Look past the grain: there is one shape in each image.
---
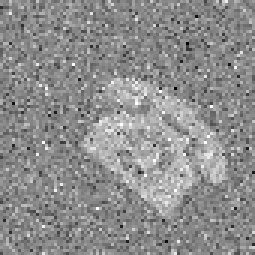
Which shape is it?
telephone
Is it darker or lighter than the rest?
lighter
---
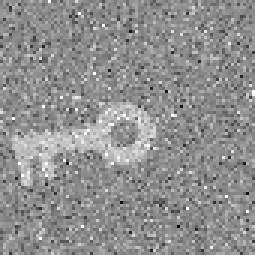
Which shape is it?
key
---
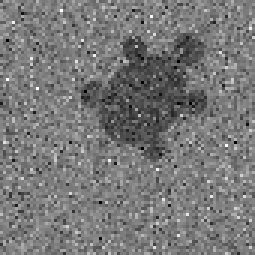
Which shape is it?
turtle
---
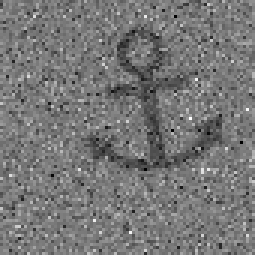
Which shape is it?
anchor
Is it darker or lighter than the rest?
darker
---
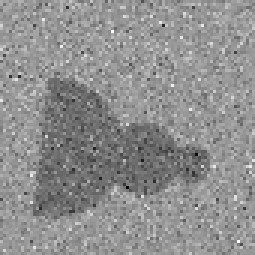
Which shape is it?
chess pawn
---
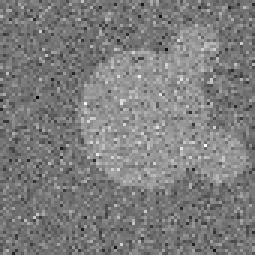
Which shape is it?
bear's head
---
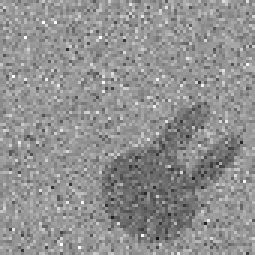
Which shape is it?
rabbit's head
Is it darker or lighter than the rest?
darker
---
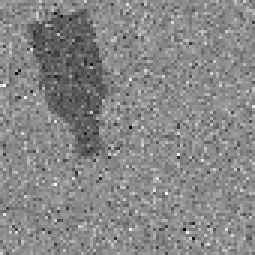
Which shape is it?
bottle
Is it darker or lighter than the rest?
darker
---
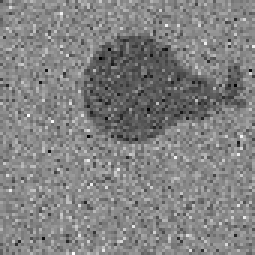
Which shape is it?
pear
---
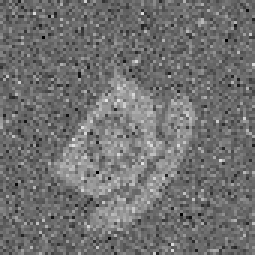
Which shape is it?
telephone
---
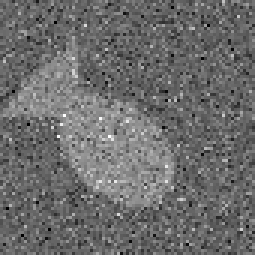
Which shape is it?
fish
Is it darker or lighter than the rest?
lighter
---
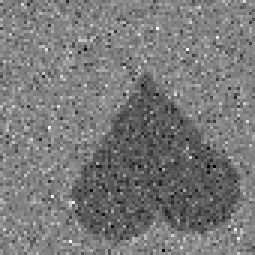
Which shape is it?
heart
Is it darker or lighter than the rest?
darker
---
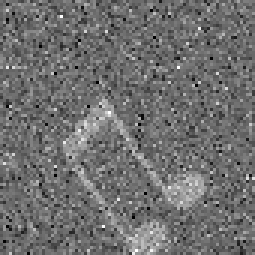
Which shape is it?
pair of musical notes
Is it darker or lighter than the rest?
lighter
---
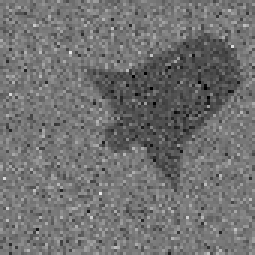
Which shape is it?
bell
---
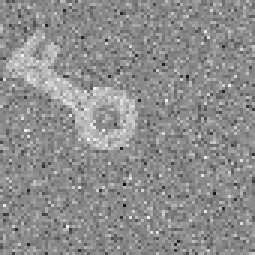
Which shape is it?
key
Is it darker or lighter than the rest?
lighter
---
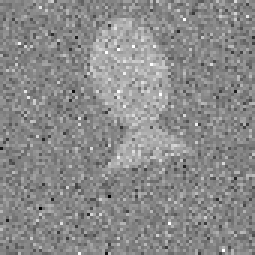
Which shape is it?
fish
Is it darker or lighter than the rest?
lighter
